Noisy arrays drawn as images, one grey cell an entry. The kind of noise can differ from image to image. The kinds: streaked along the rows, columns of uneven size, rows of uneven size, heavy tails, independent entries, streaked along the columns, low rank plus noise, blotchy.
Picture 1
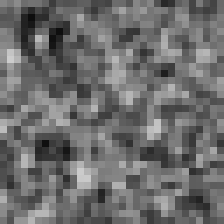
blotchy
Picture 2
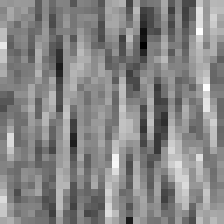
streaked along the columns
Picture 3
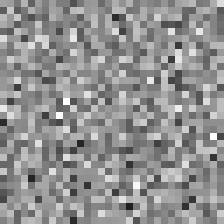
independent entries
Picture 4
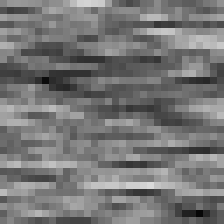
streaked along the rows
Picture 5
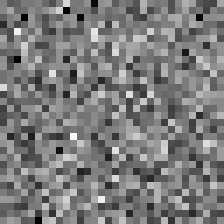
independent entries
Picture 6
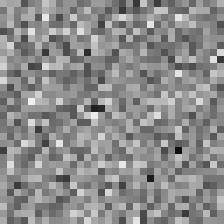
independent entries
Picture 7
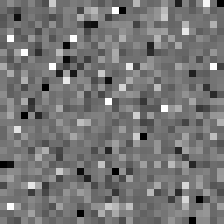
heavy tails
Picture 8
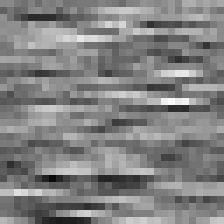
streaked along the rows
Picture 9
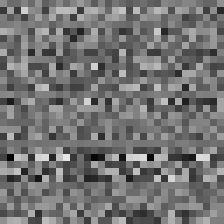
rows of uneven size
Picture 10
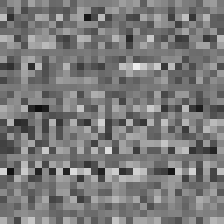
rows of uneven size
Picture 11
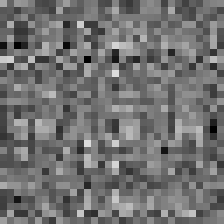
low rank plus noise
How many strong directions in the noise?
three or four
